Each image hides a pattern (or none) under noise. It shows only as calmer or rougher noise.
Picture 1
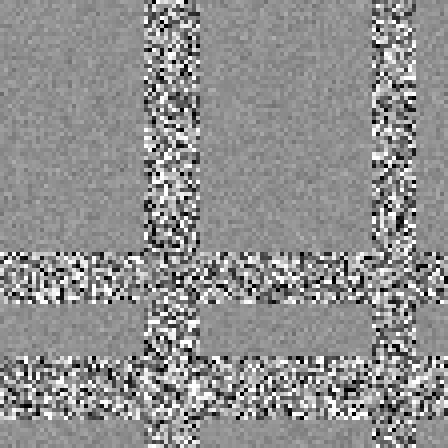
bands of rows crossing bands of columns
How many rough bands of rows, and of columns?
2 and 2
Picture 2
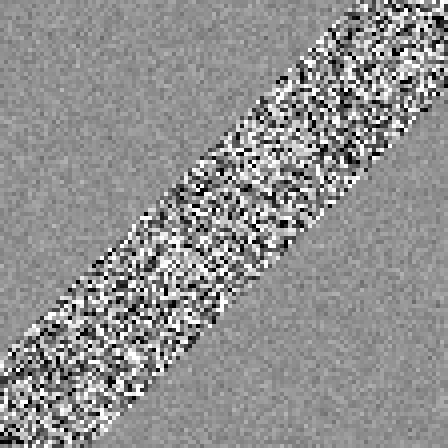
a diagonal band
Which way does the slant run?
bottom left to top right
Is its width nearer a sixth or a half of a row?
a half
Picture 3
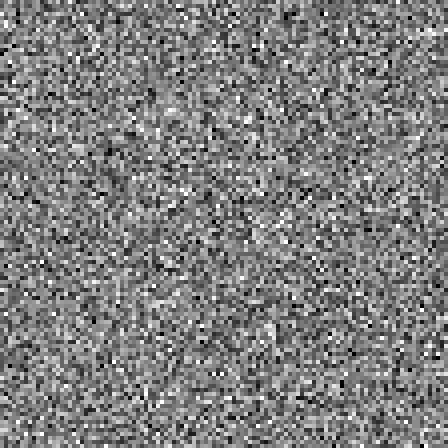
only noise
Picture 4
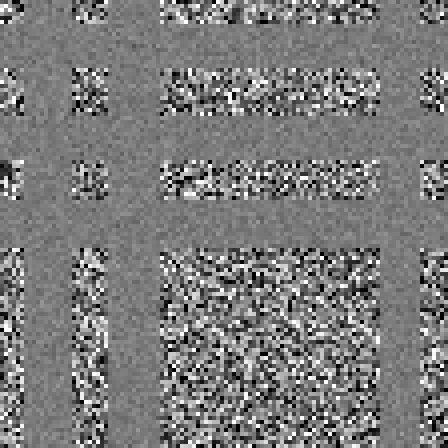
bands of rows crossing bands of columns
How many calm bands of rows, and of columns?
3 and 3
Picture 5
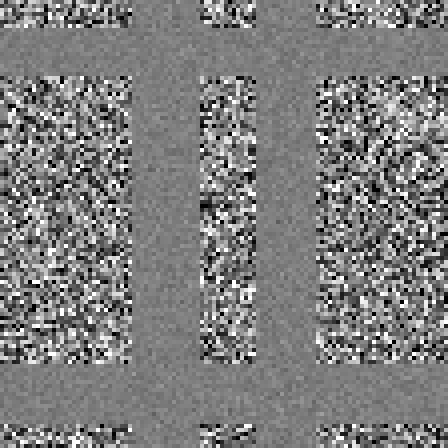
bands of rows crossing bands of columns
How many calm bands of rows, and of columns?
2 and 2
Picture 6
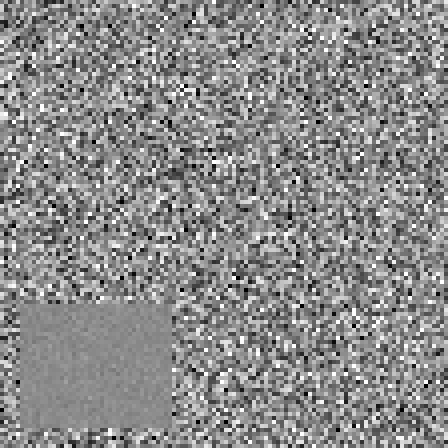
one block
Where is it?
bottom left
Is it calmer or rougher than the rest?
calmer
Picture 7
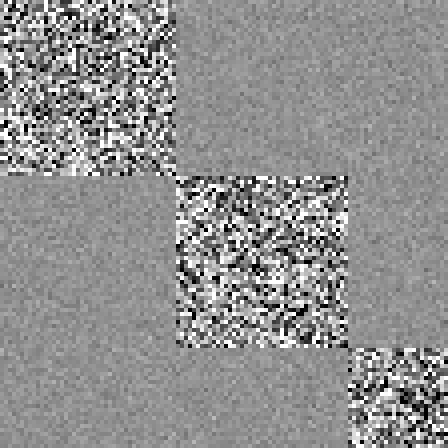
blocks along the diagonal
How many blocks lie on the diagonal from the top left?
3
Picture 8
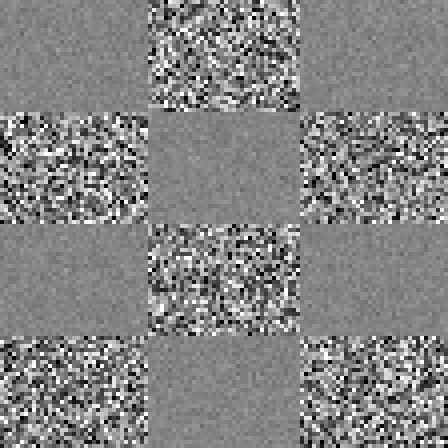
a checkerboard
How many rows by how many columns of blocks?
4 by 3
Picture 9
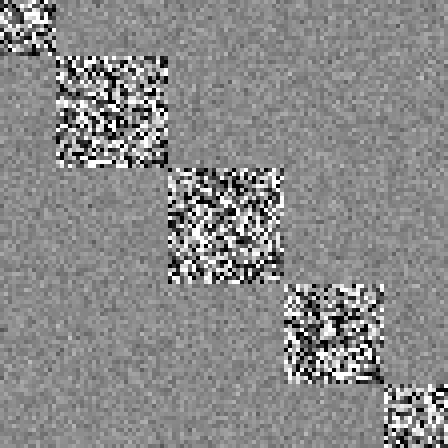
blocks along the diagonal
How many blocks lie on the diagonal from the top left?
5
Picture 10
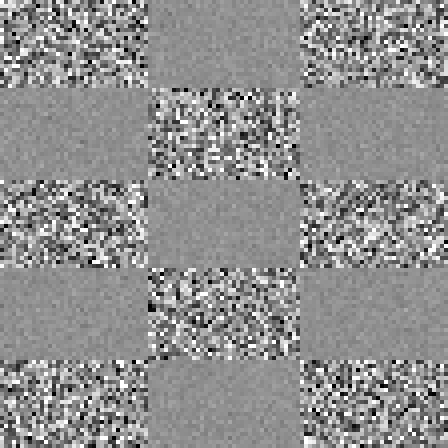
a checkerboard
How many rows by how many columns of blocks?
5 by 3
